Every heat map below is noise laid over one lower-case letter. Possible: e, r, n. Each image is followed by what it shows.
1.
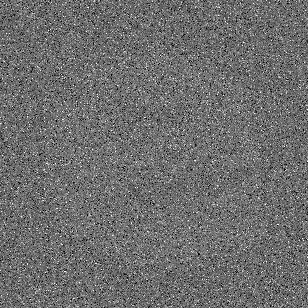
light e
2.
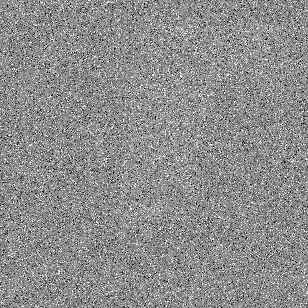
light r
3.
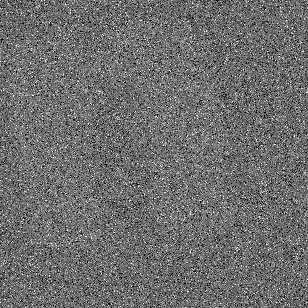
light n
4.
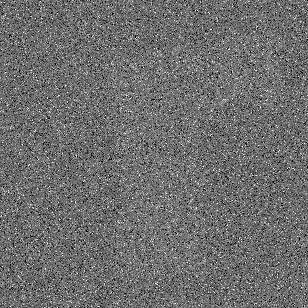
light r
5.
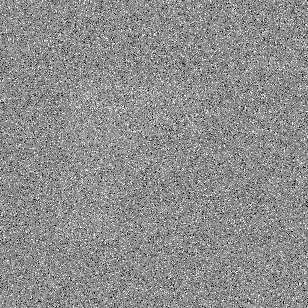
light r
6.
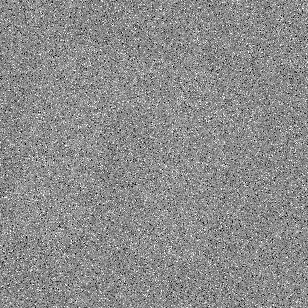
light n
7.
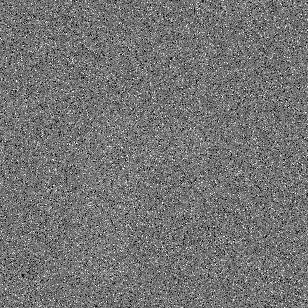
light r
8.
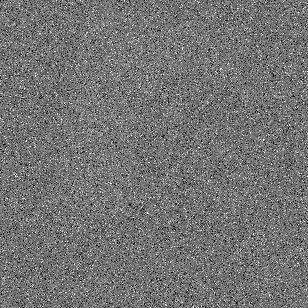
light r
